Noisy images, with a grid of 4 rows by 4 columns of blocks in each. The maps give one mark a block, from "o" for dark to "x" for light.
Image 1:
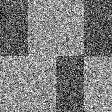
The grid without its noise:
o x x o
o x x o
x x o x
x x o x
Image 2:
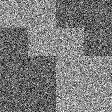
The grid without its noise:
x x o o
o x x o
o o x x
o o x x
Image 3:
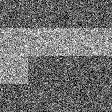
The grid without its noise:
o o o o
x x x x
x o o o
o o o o
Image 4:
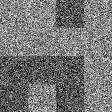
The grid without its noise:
x x o x
x x x x
o o o x
o x o x
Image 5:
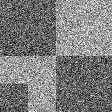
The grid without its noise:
o o x x
o o x x
x x o o
o x o o
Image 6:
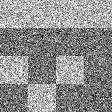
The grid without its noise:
x x x x
o o o o
x o x o
o x o o
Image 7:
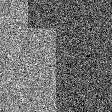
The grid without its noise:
x o o o
x x o o
x x o o
x x o o
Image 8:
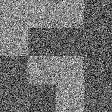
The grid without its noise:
x x x o
x o o o
o x x o
o o x o
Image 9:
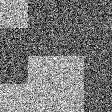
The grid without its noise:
x o o o
o o o o
o x x o
x x x o
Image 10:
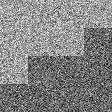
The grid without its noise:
x x x x
x x x o
x o o o
o o o o
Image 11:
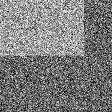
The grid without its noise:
x x x o
x x x o
o o o o
o o o o
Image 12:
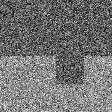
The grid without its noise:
o o o o
o o o o
x x o x
x x x x
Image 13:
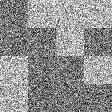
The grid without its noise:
o x x x
o o x o
x o o x
x o o o
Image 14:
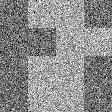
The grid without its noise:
o x x o
o o x x
o x x o
o x x o
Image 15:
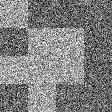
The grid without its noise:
x o o o
o x x o
x x x o
o x o o
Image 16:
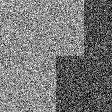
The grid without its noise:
x x x o
x x x o
x x o o
x x o o
